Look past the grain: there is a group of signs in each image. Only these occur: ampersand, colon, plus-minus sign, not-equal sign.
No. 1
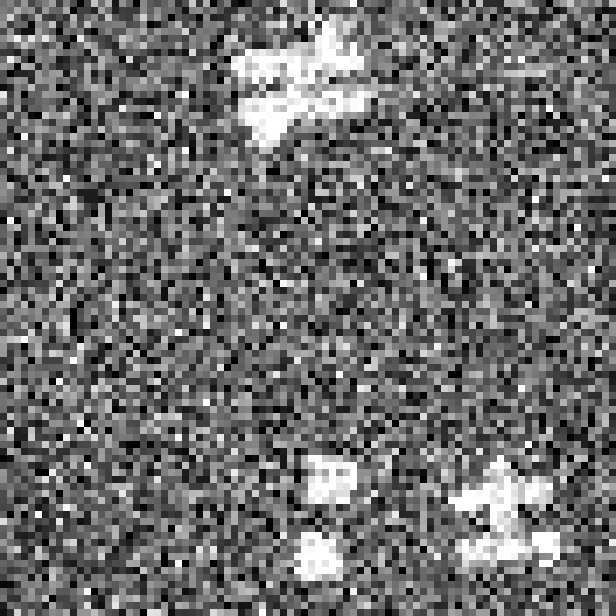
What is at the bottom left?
nothing
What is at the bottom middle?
colon
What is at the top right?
nothing
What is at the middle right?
nothing
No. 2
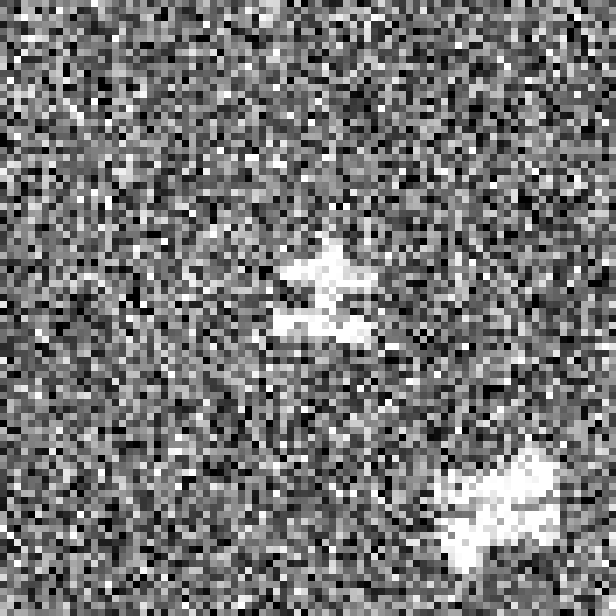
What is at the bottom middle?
nothing
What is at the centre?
plus-minus sign
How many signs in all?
2
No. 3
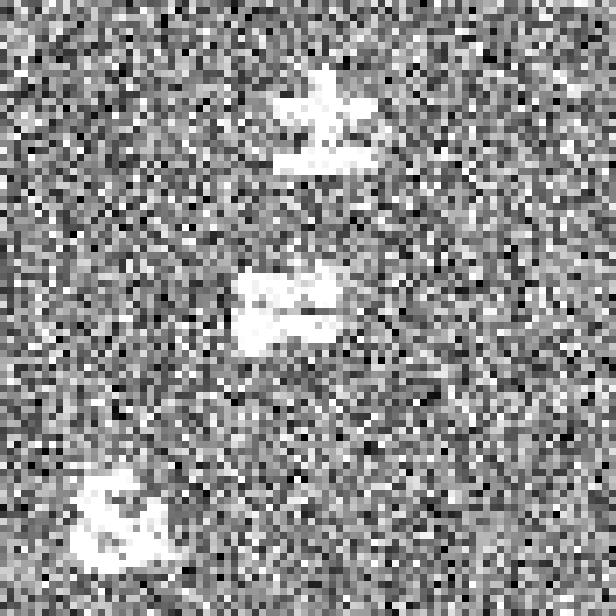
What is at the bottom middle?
nothing
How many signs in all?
3
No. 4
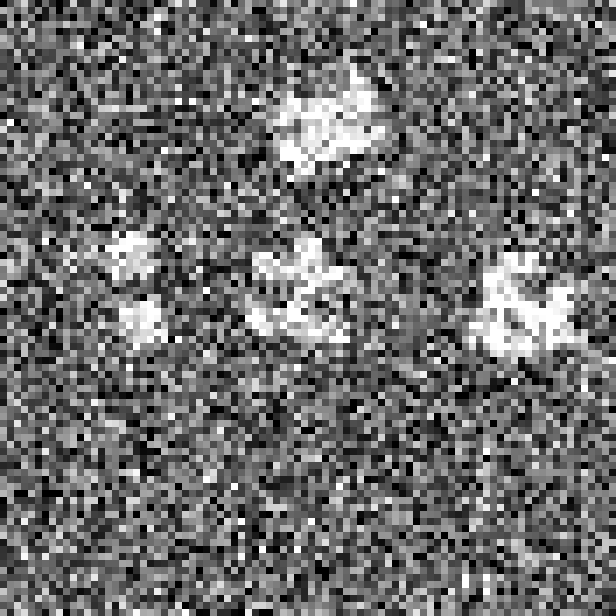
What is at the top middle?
not-equal sign
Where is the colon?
middle left
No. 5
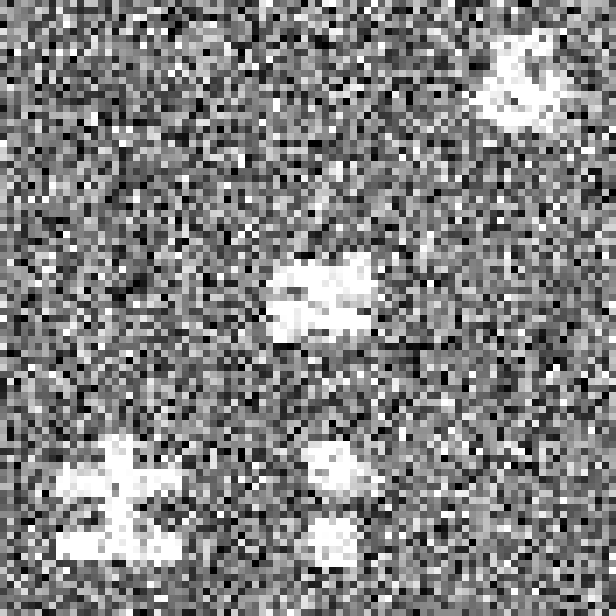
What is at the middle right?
nothing
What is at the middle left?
nothing
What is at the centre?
not-equal sign
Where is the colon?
bottom middle
